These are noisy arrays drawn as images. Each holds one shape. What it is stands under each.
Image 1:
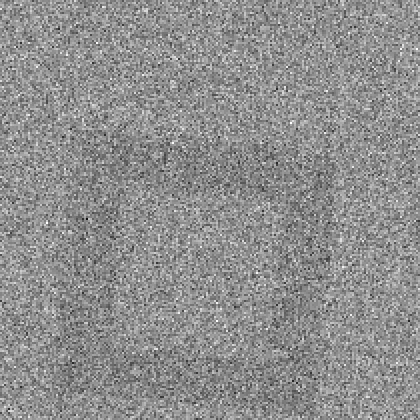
square frame
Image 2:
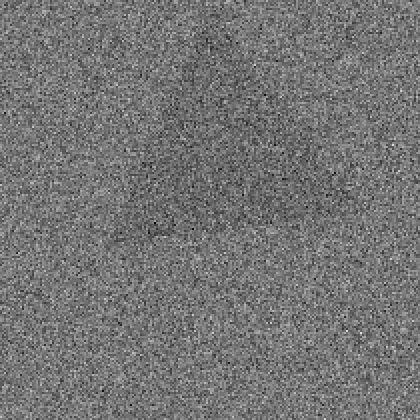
triangle
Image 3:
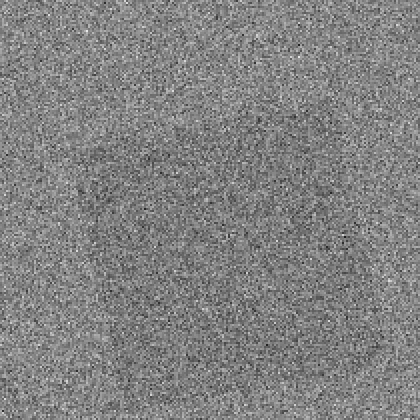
square
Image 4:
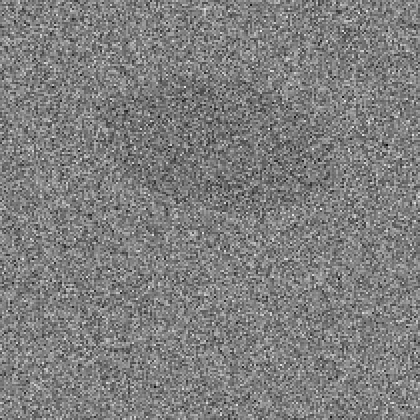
ellipse
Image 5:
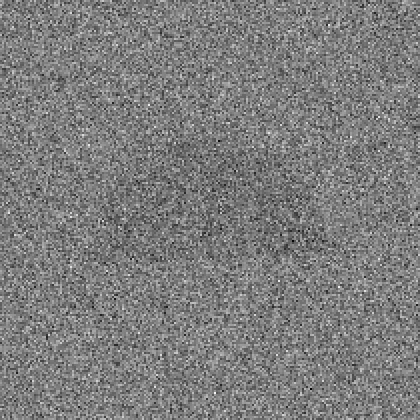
half disc
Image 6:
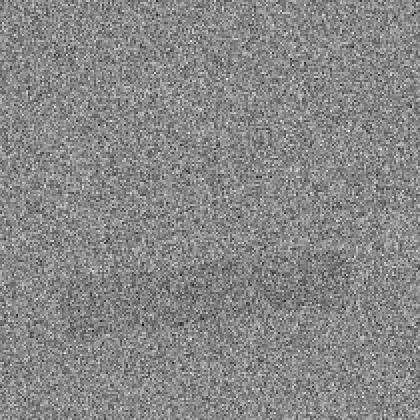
bar
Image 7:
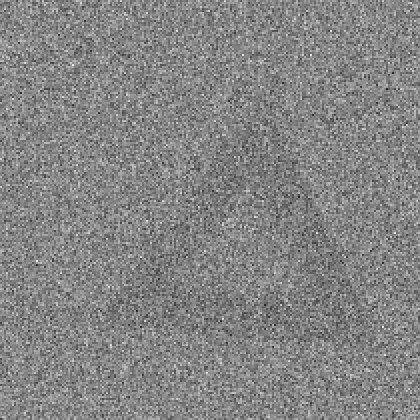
triangle frame
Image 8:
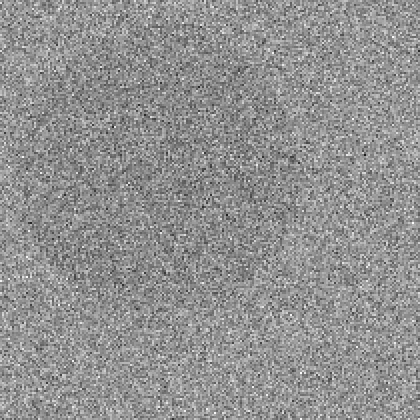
disc
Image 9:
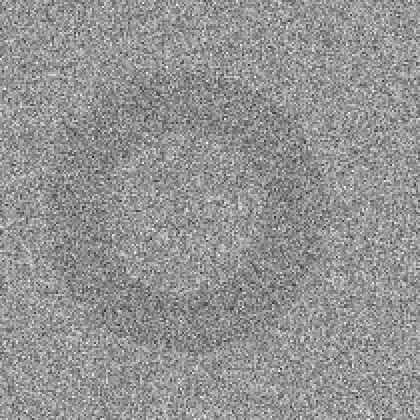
ring
